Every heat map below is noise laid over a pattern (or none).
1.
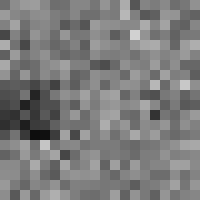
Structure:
one block
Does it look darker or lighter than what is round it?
darker
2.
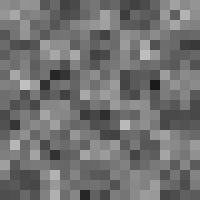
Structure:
a checkerboard
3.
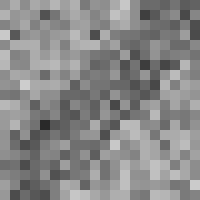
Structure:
a diagonal band
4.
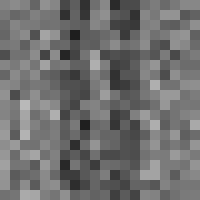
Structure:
bands of columns
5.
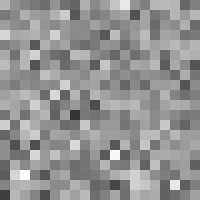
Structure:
only noise
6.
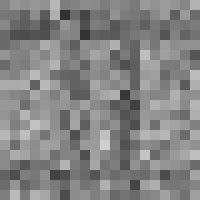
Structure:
bands of rows crossing bands of columns
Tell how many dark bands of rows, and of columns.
2 and 2
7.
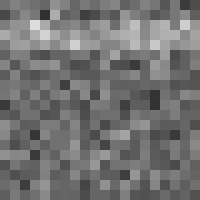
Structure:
one band of rows
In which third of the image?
top
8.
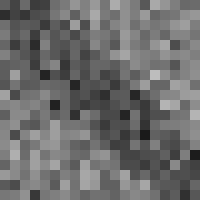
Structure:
a diagonal band
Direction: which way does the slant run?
top left to bottom right
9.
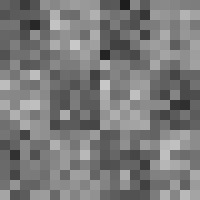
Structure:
a checkerboard
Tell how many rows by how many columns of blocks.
3 by 4
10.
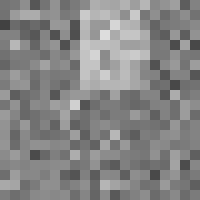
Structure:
one block
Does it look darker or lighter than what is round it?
lighter
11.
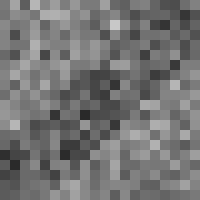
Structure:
a diagonal band
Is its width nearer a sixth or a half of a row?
a half
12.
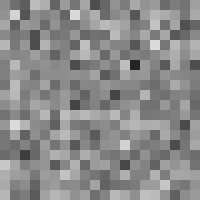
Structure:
only noise
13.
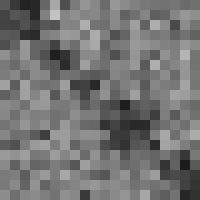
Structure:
blocks along the diagonal
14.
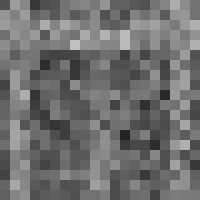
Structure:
bands of rows crossing bands of columns
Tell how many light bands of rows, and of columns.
1 and 3
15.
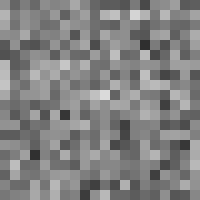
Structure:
only noise
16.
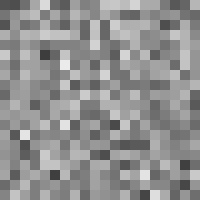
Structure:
only noise
